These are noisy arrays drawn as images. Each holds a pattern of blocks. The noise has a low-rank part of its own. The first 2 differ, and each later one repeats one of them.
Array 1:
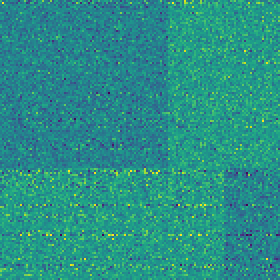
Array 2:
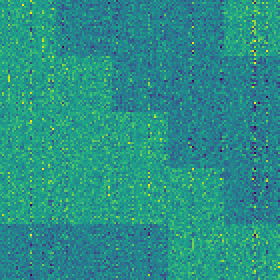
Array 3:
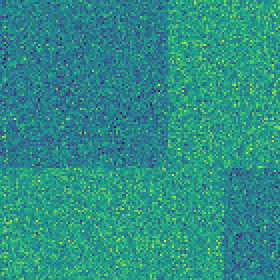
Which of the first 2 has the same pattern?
1
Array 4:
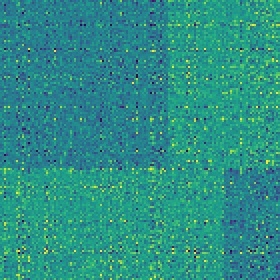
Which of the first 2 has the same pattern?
1
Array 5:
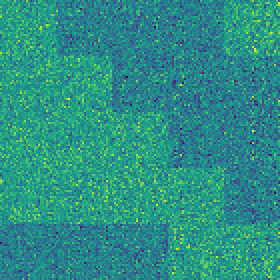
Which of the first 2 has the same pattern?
2
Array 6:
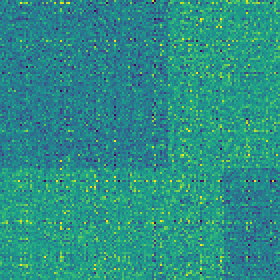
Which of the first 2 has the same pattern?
1
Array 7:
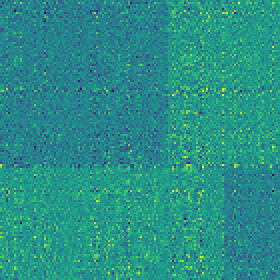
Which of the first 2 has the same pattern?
1
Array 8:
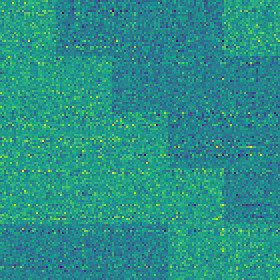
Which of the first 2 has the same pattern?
2
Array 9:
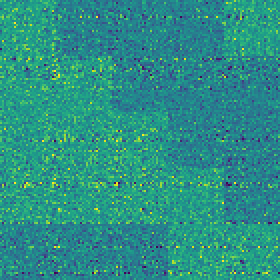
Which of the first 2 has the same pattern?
2
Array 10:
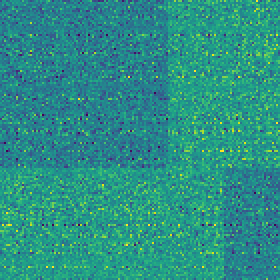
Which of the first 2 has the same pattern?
1
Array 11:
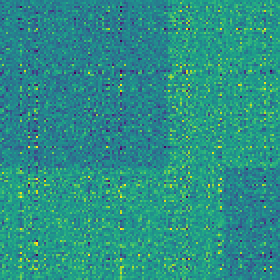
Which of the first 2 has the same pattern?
1
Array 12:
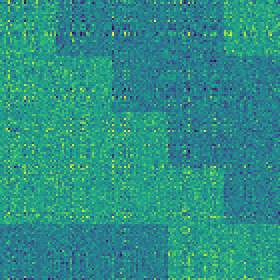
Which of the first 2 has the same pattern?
2
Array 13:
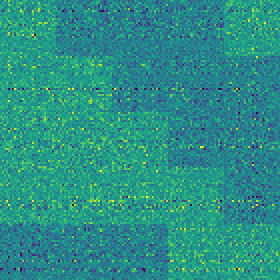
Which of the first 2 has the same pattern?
2
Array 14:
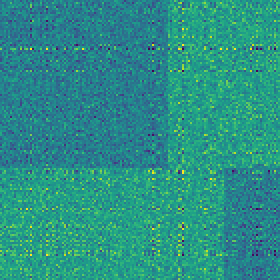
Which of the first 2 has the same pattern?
1
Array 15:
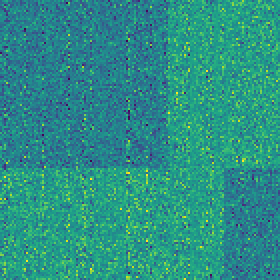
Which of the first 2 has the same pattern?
1
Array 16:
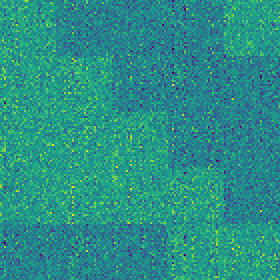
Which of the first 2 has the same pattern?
2
